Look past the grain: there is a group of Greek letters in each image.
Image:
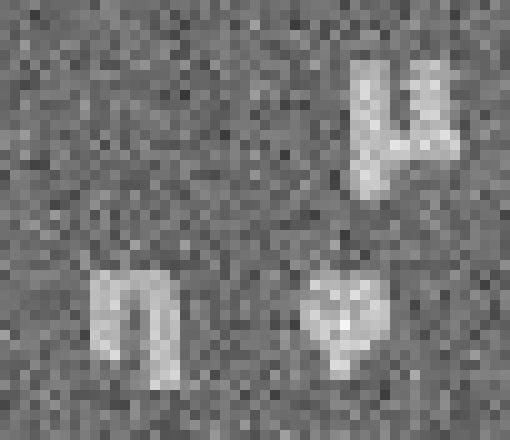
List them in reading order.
top right: mu; bottom left: eta; bottom right: phi
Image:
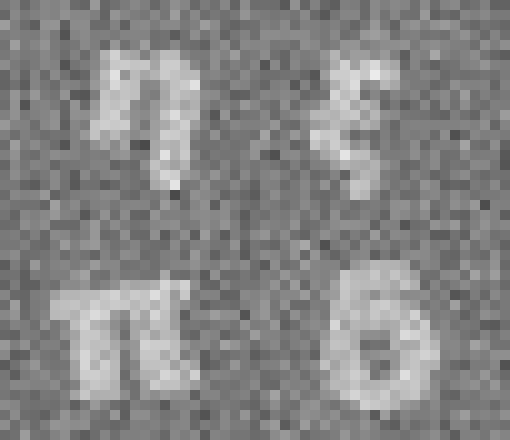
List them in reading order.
top left: eta; top right: xi; bottom left: pi; bottom right: delta
